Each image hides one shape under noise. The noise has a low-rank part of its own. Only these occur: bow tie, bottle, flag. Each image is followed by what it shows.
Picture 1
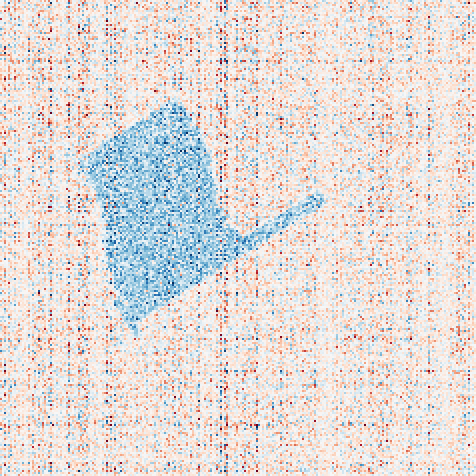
blue flag
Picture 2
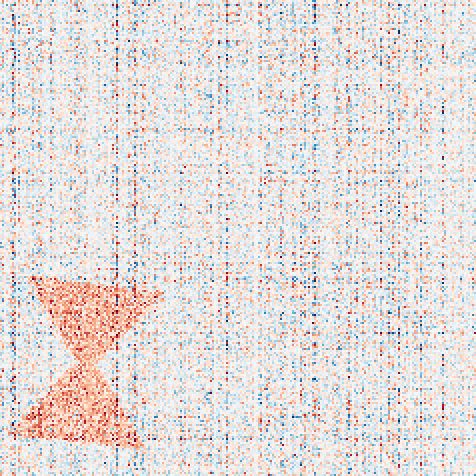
red bow tie, bottom left
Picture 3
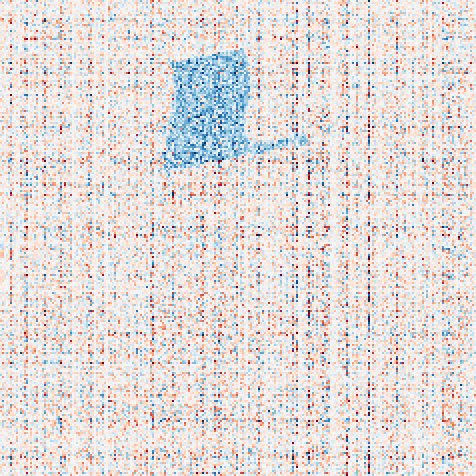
blue flag, top middle
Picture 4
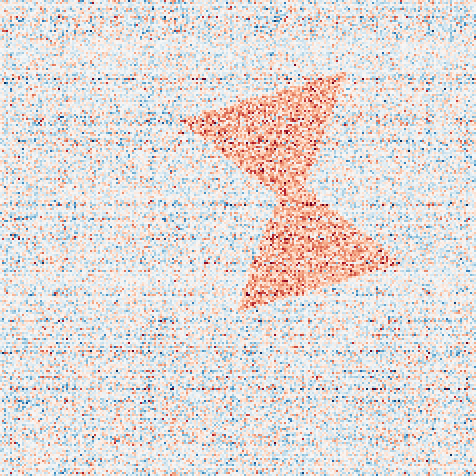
red bow tie
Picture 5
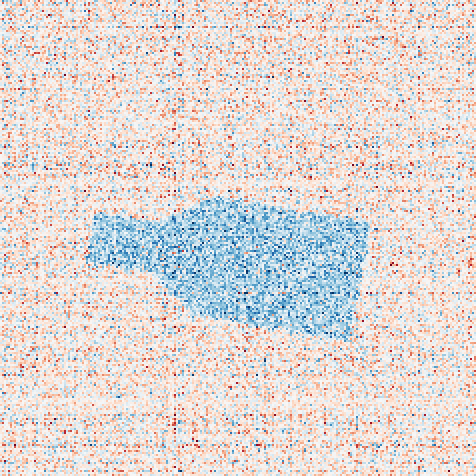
blue bottle
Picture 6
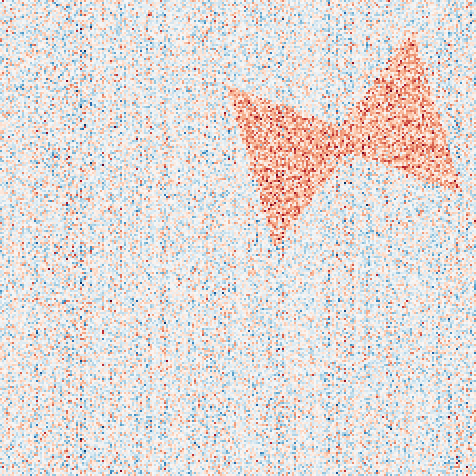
red bow tie
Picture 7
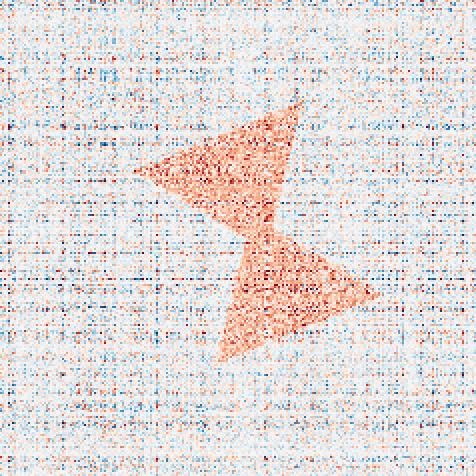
red bow tie
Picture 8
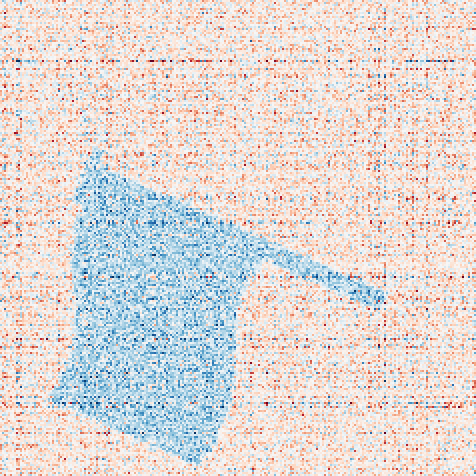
blue flag
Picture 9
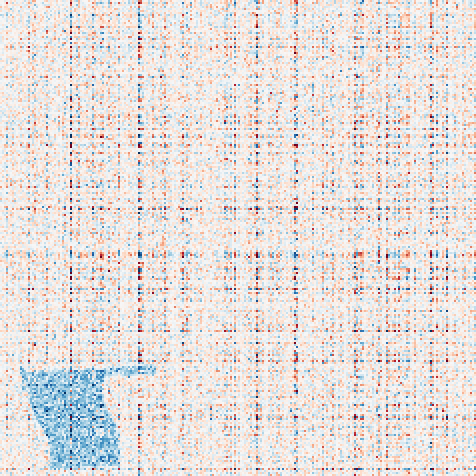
blue flag, bottom left
